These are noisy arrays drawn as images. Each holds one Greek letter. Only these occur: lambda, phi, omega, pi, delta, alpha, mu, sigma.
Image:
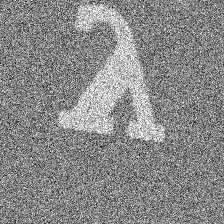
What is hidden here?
light lambda
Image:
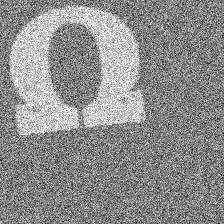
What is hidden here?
light omega
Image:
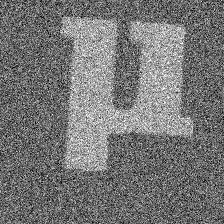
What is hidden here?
light mu
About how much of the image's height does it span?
two thirds
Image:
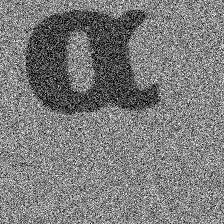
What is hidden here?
dark alpha
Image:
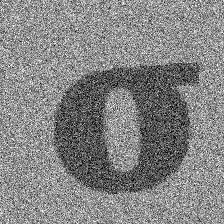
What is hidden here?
dark sigma
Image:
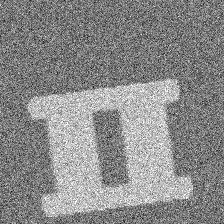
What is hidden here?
light pi
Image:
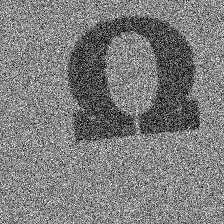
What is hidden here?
dark omega
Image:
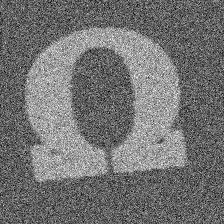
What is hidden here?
light omega
